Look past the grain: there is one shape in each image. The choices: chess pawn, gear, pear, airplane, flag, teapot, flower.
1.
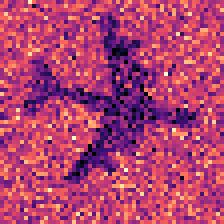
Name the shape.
airplane
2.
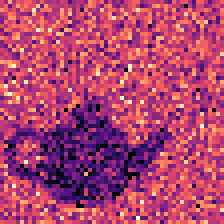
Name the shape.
teapot
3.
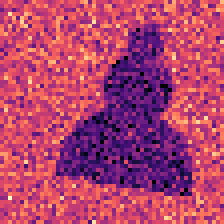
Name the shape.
chess pawn
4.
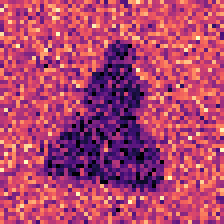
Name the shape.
chess pawn
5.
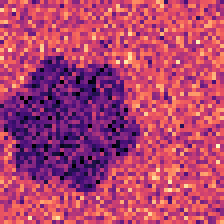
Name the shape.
flower
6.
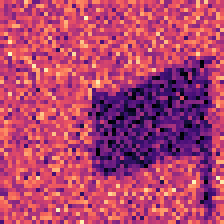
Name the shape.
flag
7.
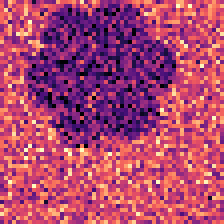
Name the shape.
flower
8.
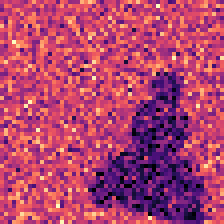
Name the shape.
chess pawn
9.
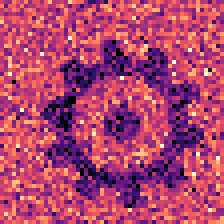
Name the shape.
gear
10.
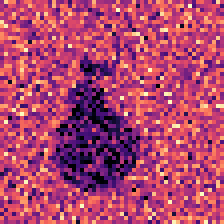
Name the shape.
pear
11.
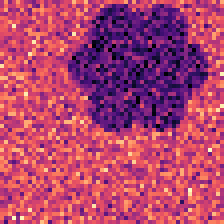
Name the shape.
flower
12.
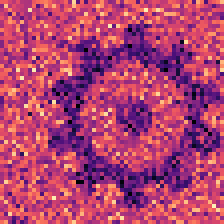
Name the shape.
gear
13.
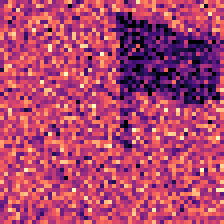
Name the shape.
flag
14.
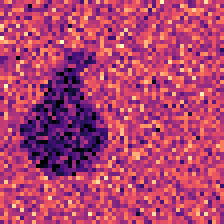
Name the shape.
pear
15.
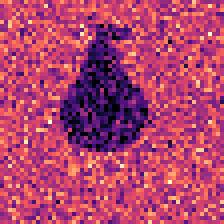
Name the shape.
pear
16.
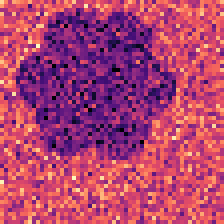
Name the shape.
flower
